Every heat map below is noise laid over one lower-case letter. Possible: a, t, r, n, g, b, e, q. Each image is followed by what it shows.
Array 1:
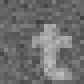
t
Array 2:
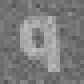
q
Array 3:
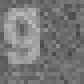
g
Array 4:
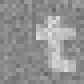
t
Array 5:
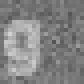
g
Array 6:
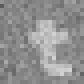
t
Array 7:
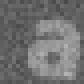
a
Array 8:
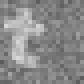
t
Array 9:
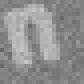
n
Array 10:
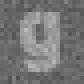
g
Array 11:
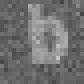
b
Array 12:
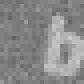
b
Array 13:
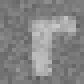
r
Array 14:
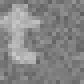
t
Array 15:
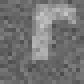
r
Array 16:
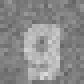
g
